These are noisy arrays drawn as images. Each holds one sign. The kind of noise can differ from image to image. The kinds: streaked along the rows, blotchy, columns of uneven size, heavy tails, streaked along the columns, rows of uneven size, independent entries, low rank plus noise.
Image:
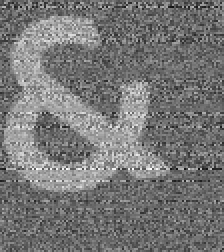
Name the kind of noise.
rows of uneven size
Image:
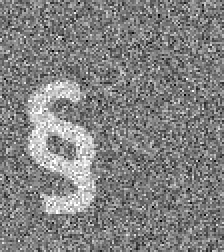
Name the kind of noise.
independent entries
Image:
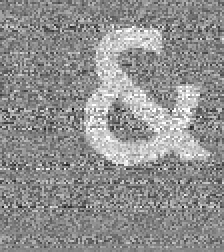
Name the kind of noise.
rows of uneven size
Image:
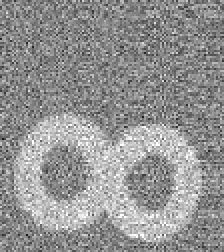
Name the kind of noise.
low rank plus noise
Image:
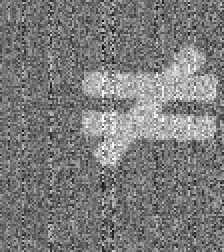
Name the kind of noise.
columns of uneven size
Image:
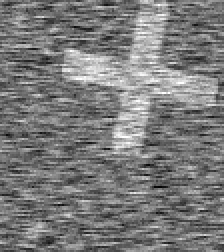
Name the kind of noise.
streaked along the rows
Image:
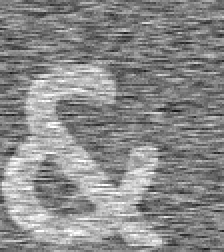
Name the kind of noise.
streaked along the rows
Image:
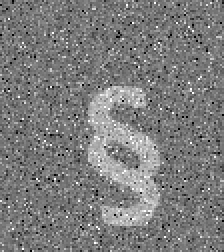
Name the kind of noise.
heavy tails
